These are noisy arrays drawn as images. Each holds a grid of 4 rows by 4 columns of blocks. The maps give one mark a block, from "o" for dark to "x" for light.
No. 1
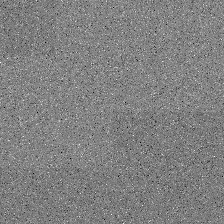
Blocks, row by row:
o x x x
x x x x
x x o o
o o o o
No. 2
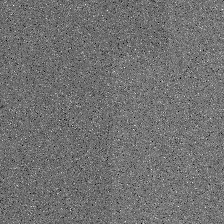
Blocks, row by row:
o o o x
o o x x
o o x x
o o x x
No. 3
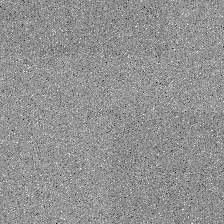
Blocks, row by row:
o o o x
x x x x
x x o o
x x o o
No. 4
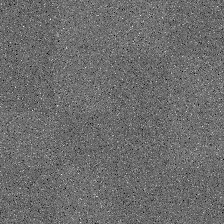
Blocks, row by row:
o x x o
o x o x
x o o x
o x o o
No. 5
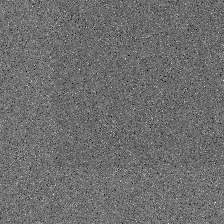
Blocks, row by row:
x o o o
x o o o
x o o o
x x x x
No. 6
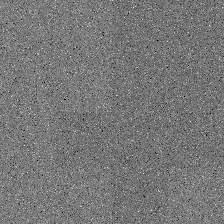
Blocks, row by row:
x x o o
x x o o
x o o o
x x o x
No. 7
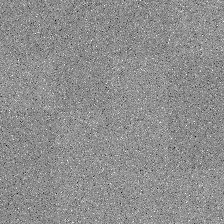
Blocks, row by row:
o o o x
x o x o
o x x o
o x x x
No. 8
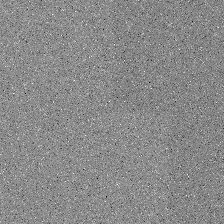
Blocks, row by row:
x x o o
x x o o
x x x o
x x x o
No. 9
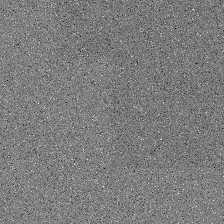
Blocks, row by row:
x o o o
x x o o
x x o o
x x x x
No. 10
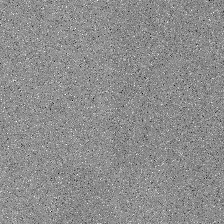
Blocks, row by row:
x x o o
x x o o
x x o o
x o x o
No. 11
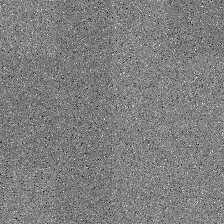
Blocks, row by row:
x o x o
o o x x
o o x x
x o x x
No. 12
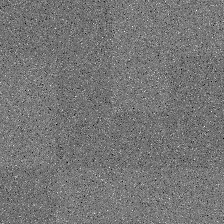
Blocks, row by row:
o o x x
x o x o
x o o o
o x x x
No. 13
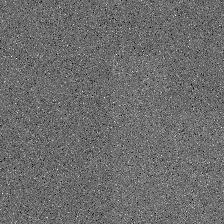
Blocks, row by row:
o o o o
o o x o
o o x x
o o x x
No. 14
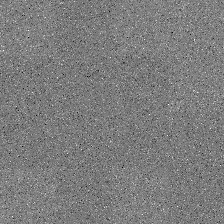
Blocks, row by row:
x o x x
o o o x
o o o o
x o x o
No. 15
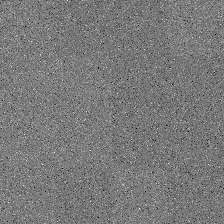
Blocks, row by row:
x o o x
x x o o
x x o o
x o x o
